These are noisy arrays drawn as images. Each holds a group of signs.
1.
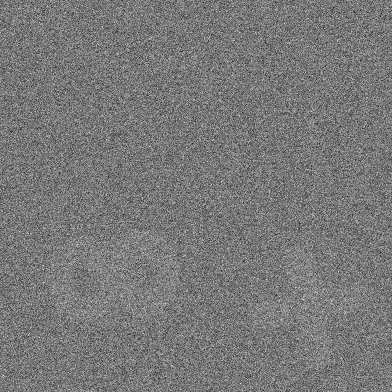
bottom left: infinity sign; bottom right: plus sign
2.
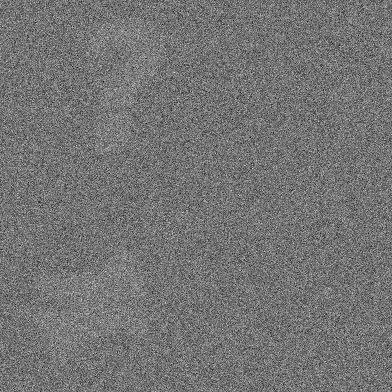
top left: question mark; bottom left: not-equal sign
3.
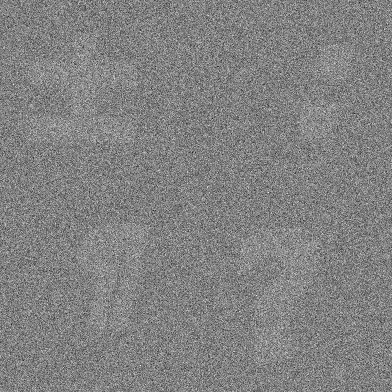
top left: plus-minus sign; top right: colon; bottom left: pilcrow; bottom right: question mark
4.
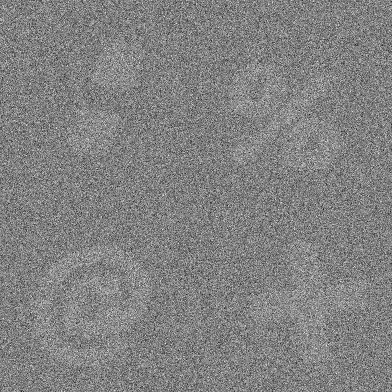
top left: colon; top right: percent sign; bottom left: at sign; bottom right: plus sign
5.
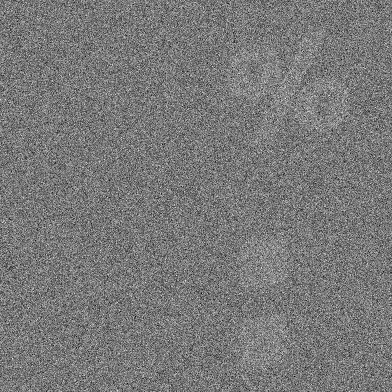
top right: percent sign; bottom right: colon
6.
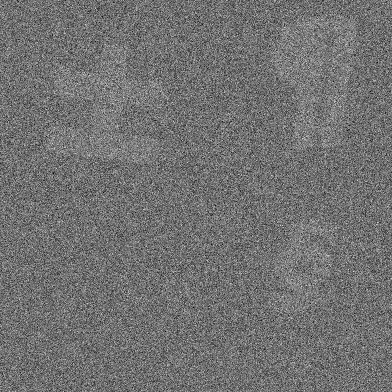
top left: plus-minus sign; top right: pilcrow; bottom right: section sign
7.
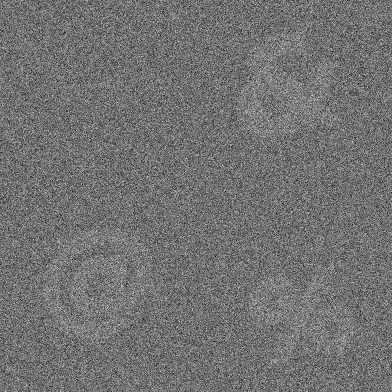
top right: ampersand; bottom left: at sign; bottom right: percent sign
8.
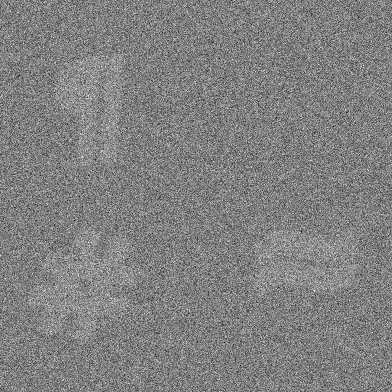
top left: pilcrow; bottom left: hash sign; bottom right: approximately sign
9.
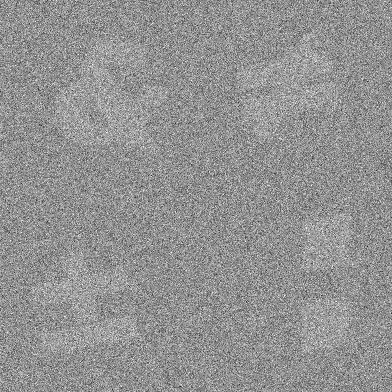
top left: ampersand; top right: not-equal sign; bottom left: plus-minus sign; bottom right: colon
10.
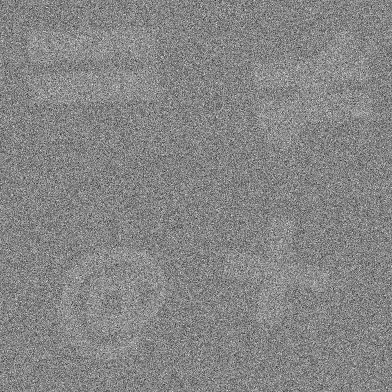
top left: equals sign; top right: not-equal sign; bottom left: at sign; bottom right: plus sign
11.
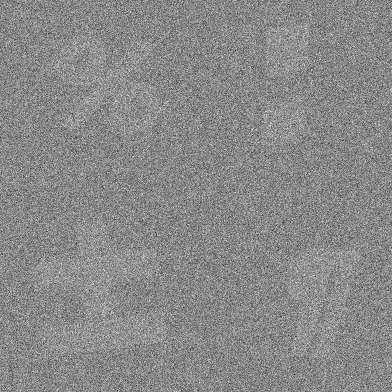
top left: percent sign; top right: colon; bottom left: plus-minus sign; bottom right: pilcrow
